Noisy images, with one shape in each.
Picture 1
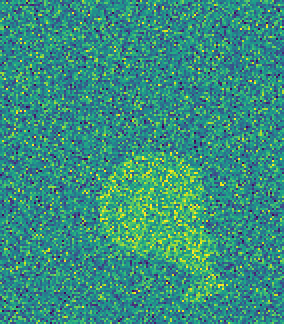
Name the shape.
pear
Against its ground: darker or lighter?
lighter
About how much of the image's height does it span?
half
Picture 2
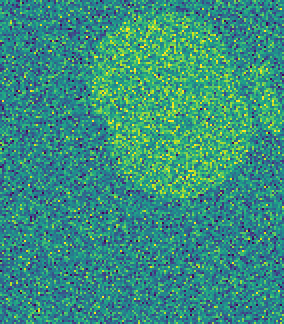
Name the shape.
apple
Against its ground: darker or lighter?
lighter
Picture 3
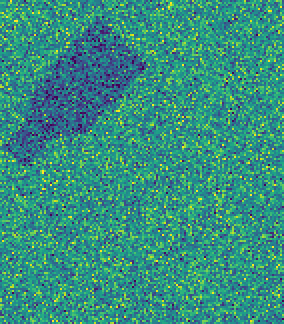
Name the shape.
bottle
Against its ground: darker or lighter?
darker
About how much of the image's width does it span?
half
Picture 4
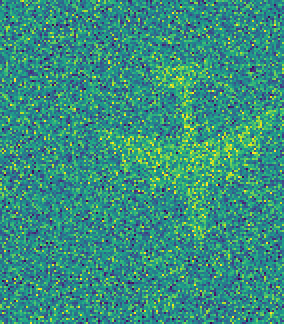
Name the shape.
airplane
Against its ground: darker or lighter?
lighter
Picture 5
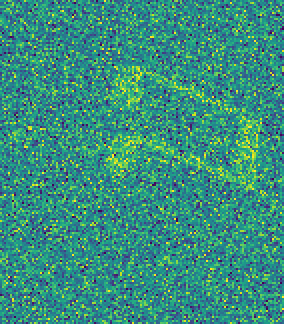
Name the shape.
pair of musical notes
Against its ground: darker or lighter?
lighter
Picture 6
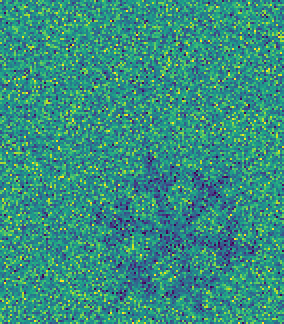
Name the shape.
snowflake
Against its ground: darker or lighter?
darker
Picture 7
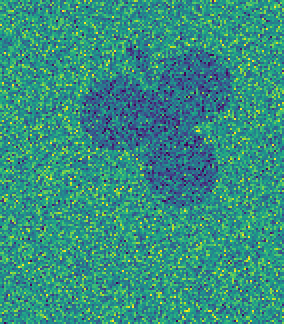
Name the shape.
club
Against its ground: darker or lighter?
darker
